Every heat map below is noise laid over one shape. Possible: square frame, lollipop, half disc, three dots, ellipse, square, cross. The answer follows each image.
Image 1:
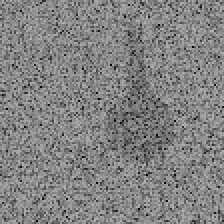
dark lollipop
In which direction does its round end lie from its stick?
down
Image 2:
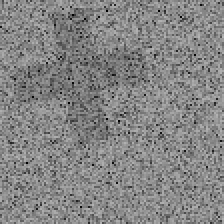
dark cross
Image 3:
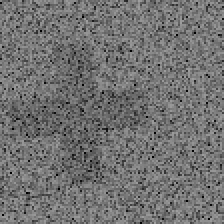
dark cross
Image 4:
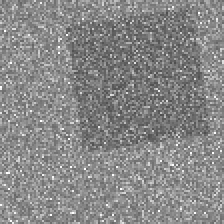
dark square
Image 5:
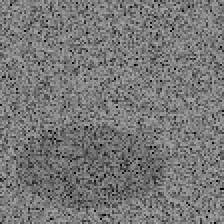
dark ellipse
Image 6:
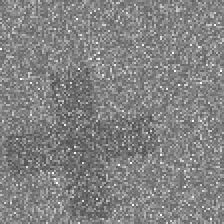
dark cross
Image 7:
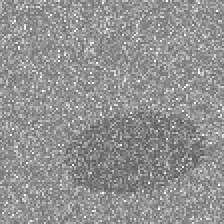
dark ellipse
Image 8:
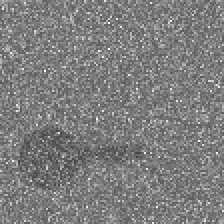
dark lollipop
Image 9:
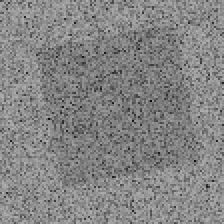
dark square
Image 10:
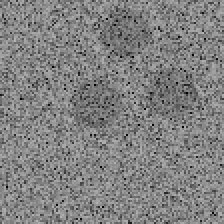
dark three dots
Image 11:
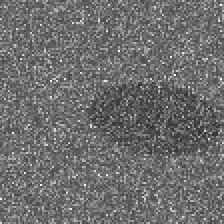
dark ellipse
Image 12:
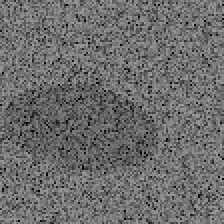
dark ellipse
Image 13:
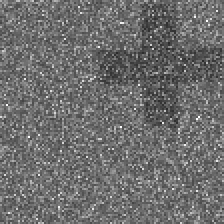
dark cross
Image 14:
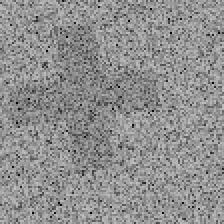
dark cross
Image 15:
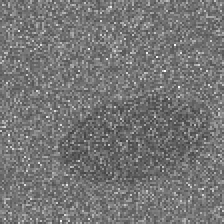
dark ellipse
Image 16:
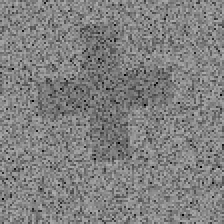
dark cross
